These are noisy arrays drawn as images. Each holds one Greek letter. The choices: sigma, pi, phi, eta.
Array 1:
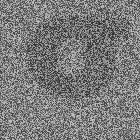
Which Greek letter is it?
sigma
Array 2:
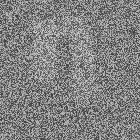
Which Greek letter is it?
eta
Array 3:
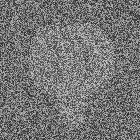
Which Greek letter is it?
phi
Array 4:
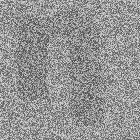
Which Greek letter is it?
eta
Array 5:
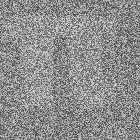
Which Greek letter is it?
pi
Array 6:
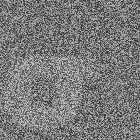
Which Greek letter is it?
sigma
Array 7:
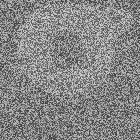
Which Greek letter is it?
sigma
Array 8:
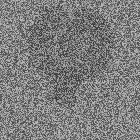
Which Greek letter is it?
phi
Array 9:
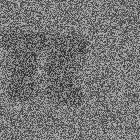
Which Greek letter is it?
pi
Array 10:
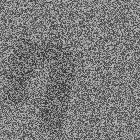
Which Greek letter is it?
eta
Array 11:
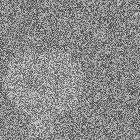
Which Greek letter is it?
phi
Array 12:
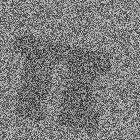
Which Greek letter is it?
pi
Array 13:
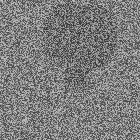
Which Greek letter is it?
phi
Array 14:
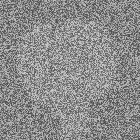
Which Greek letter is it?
phi
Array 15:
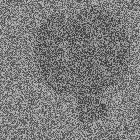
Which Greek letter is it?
phi
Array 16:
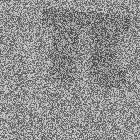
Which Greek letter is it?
pi
